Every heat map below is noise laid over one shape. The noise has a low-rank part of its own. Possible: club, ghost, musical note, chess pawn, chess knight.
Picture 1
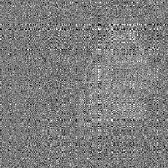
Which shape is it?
chess knight
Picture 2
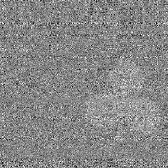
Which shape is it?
club
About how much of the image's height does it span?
half
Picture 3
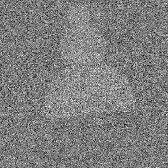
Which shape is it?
chess pawn
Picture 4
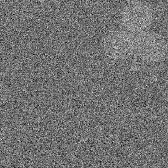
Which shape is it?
club
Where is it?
top right
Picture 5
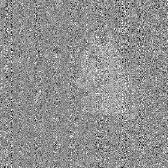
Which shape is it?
chess knight
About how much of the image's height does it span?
half
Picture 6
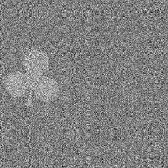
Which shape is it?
club
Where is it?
middle left
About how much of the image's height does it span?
a third
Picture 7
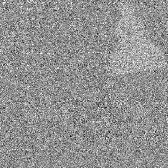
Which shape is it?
chess pawn
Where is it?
top right
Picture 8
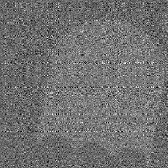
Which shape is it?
ghost
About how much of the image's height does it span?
nearly all
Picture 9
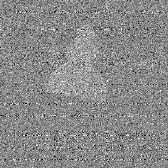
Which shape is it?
chess pawn
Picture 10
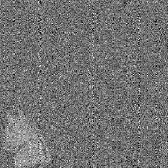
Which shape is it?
chess knight
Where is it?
bottom left
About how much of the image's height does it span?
a third
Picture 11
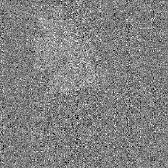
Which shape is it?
chess knight
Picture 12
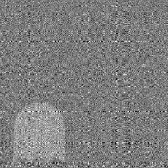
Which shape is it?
ghost
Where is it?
bottom left
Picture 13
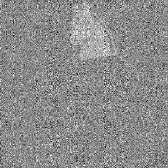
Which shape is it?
chess knight
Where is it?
top middle
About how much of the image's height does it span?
a third
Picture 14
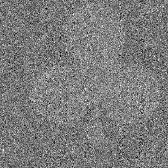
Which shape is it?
club
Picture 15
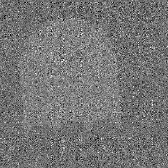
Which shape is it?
ghost
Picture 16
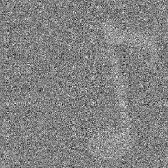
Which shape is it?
musical note
